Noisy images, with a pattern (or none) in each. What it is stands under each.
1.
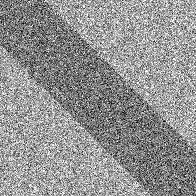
a diagonal band
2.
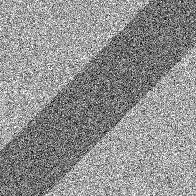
a diagonal band
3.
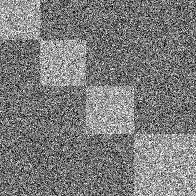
blocks along the diagonal
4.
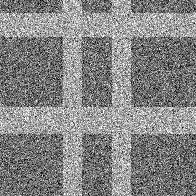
bands of rows crossing bands of columns
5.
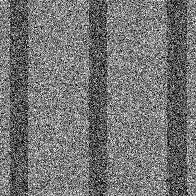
bands of columns
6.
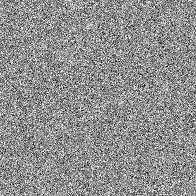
only noise
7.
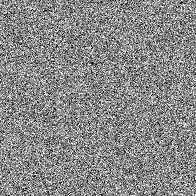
only noise
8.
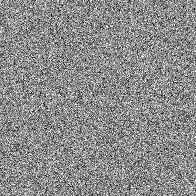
only noise
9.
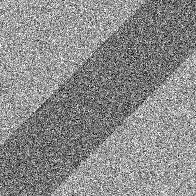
a diagonal band
